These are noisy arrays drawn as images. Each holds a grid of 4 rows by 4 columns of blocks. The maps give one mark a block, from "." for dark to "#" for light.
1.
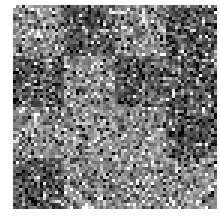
# . # .
. # . .
# # # .
. # # #
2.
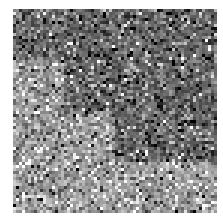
. . . .
# . . .
# # . .
# # # #
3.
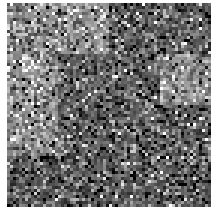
# # . .
# . . #
# . . .
. . . .
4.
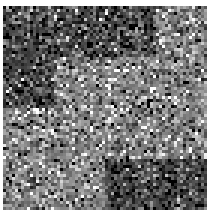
. . . #
. # # #
# # # #
# # . .
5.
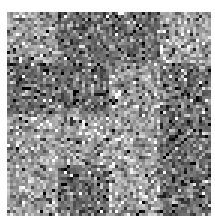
# . . #
. . # .
# # # .
# . # .
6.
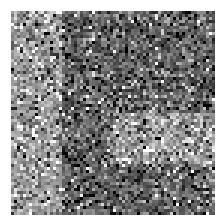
# . . .
# . . .
# . # #
# . . .
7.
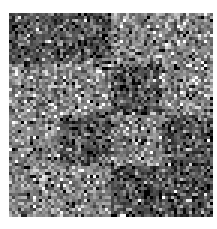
. . # #
# # . #
# . # .
# # . .
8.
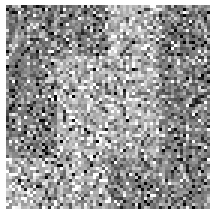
. . # .
. # # .
. # # .
# # . .
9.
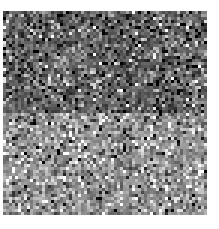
. . . .
. . . .
# # # #
# # # #
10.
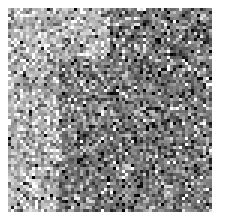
# # . .
# . . .
# . . .
# . . .
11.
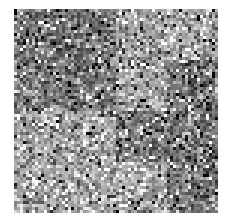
. . # #
. . # .
# # . .
# # # .
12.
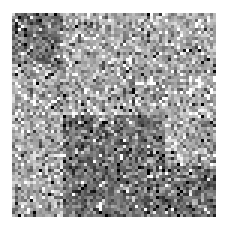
. # # #
# # # #
# . . #
# . . .
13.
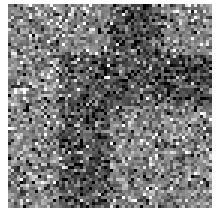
# # . #
# . . .
# . # #
# . # #
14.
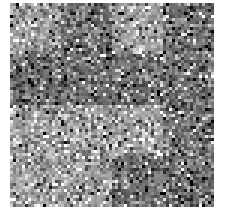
# . # .
. . . .
# # # .
# # . .
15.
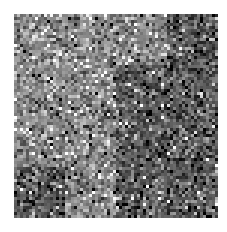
# # # .
# # . .
# # . .
. # . .
